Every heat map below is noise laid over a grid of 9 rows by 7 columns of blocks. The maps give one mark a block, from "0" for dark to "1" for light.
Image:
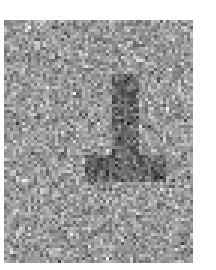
1 1 1 1 1 1 1
1 1 1 1 1 1 1
1 1 1 1 0 1 1
1 1 1 1 0 1 1
1 1 1 1 0 1 1
1 1 1 0 0 0 1
1 1 1 1 1 1 1
1 1 1 1 1 1 1
1 1 1 1 1 1 1
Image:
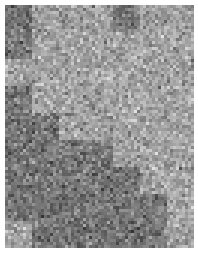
0 1 1 1 0 1 1
0 1 1 1 1 1 1
1 1 1 1 1 1 1
0 1 1 1 1 1 1
0 0 1 1 1 1 1
0 0 0 0 1 1 1
0 0 0 0 0 1 1
0 0 0 0 0 0 1
1 0 0 0 0 0 1
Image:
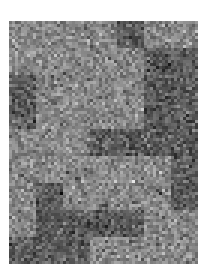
1 1 1 1 0 1 1
1 1 1 1 1 0 0
0 1 1 1 1 0 0
0 1 1 1 1 0 0
1 1 1 0 0 0 0
1 1 1 1 1 1 0
1 0 1 1 1 1 0
1 0 0 0 0 1 1
0 0 0 1 1 1 1
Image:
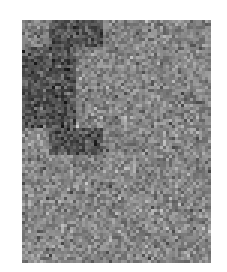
1 0 0 1 1 1 1
0 0 1 1 1 1 1
0 0 1 1 1 1 1
0 0 1 1 1 1 1
1 0 0 1 1 1 1
1 1 1 1 1 1 1
1 1 1 1 1 1 1
1 1 1 1 1 1 1
1 1 1 1 1 1 1
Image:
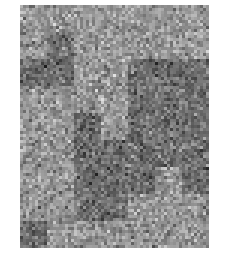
1 1 1 1 1 1 1
1 0 1 1 1 1 1
0 0 1 1 0 0 0
1 1 1 1 0 0 0
1 1 0 1 0 0 0
1 1 0 0 0 0 0
1 1 0 0 0 1 0
1 1 0 0 1 1 1
0 1 1 1 1 1 1
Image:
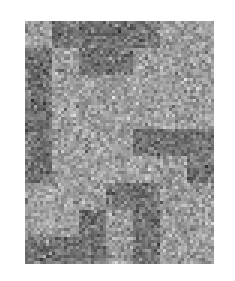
1 0 0 0 0 1 1
0 1 0 0 1 1 1
0 1 1 1 1 1 1
0 1 1 1 1 1 1
0 1 1 1 0 0 0
0 1 1 1 1 1 0
1 1 1 0 0 1 1
1 1 0 1 0 1 1
0 0 0 1 0 1 1
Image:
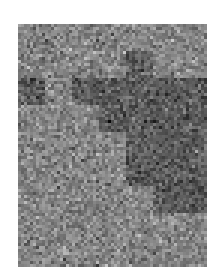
1 1 1 1 1 1 1
1 1 1 1 0 1 1
0 1 0 0 0 0 0
1 1 1 0 0 0 0
1 1 1 1 0 0 0
1 1 1 1 0 0 0
1 1 1 1 1 0 0
1 1 1 1 1 1 1
1 1 1 1 1 1 1
